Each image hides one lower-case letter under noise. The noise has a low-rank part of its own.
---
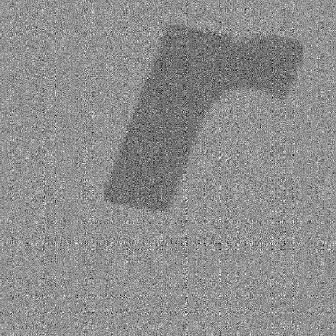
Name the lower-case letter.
r
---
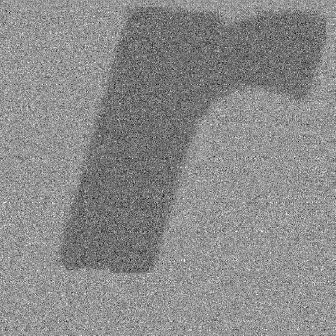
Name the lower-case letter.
r
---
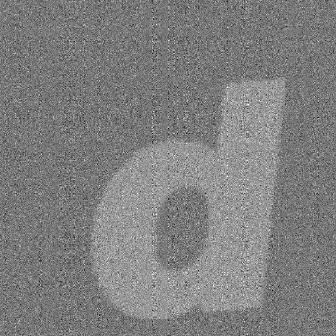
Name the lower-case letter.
d
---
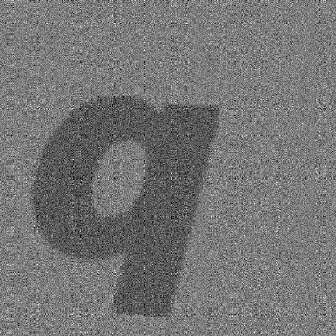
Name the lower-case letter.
q
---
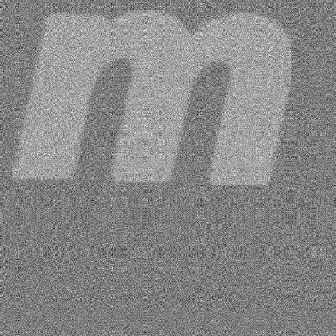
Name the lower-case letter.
m
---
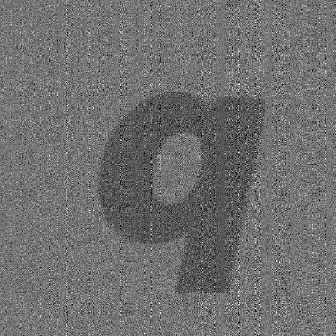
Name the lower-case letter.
q
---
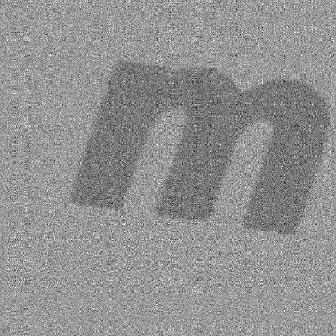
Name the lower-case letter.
m
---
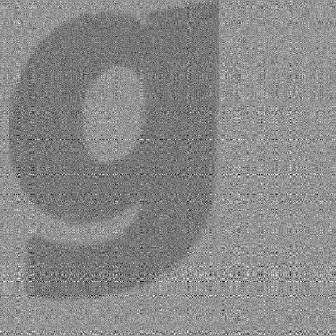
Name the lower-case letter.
g
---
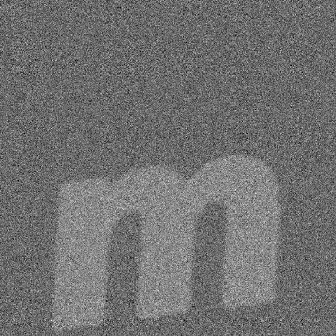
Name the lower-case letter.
m
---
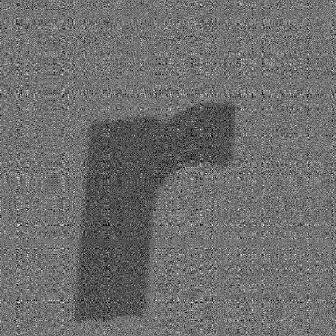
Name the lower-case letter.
r
